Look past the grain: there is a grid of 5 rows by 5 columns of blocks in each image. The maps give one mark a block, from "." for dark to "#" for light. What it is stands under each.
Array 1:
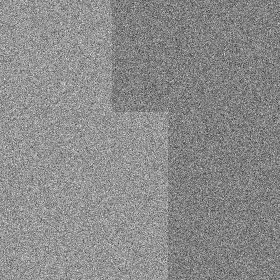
# # . . .
# # . . .
# # # . .
# # # . .
# # # . .
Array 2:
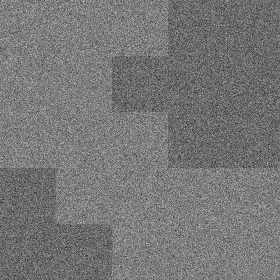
# # # . .
# # . . .
# # # . .
. # # # #
. . # # #
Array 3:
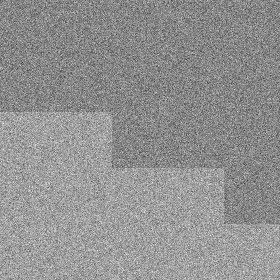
. . . . .
. . . . .
# # . . .
# # # # .
# # # # #
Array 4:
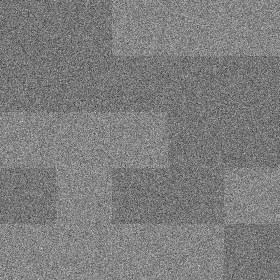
. . # # #
. . . . .
# # # . .
. # . . #
# # # # .
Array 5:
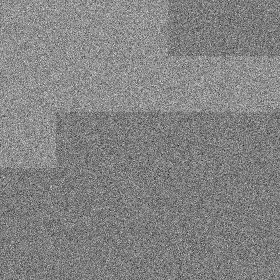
# # # . .
# # # # #
# . . . .
. . . . .
. . . . .
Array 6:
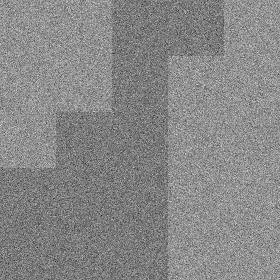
# # . . #
# # . # #
# . . # #
. . . # #
. . . # #
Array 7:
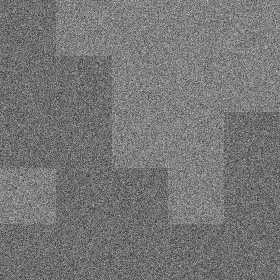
. # # # #
. . # # #
. . # # .
# . . # .
. . . . .
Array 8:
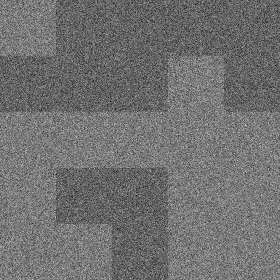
# . . . .
. . . # .
# # # # #
# . . # #
# # . # #
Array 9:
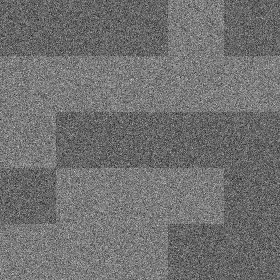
. . . # .
# # # # #
# . . . .
. # # # .
# # # . .
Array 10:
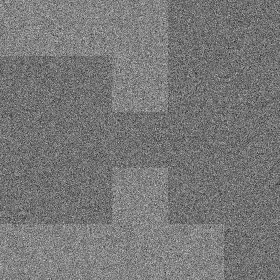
# # # . .
. . # . .
. . . . .
. . # . .
# # # # .
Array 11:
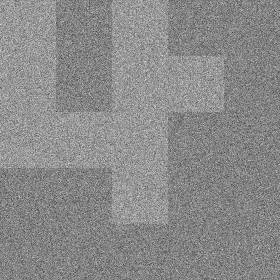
# . # . .
# . # # .
# # # . .
. . # . .
. . . . .
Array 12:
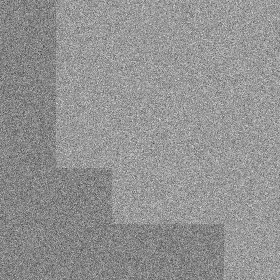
. # # # #
. # # # #
. # # # #
. . # # #
. . . . #
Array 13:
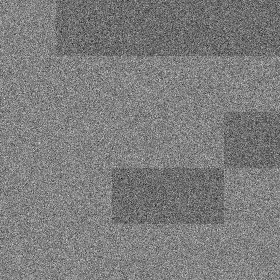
# . . . .
# # # # #
# # # # .
# # . . #
# # # # #
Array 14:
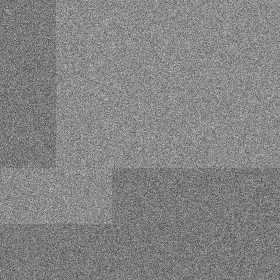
. # # # #
. # # # #
. # # # #
# # . . .
. . . . .
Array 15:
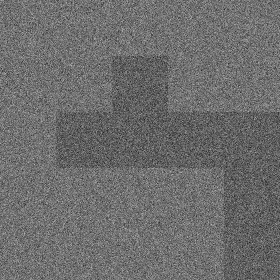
# # # # #
# # . # #
# . . . .
# # # # .
# # # # .
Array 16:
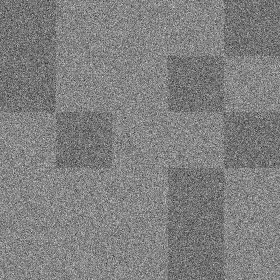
. # # # .
. # # . #
# . # # .
# # # . #
# # # . #
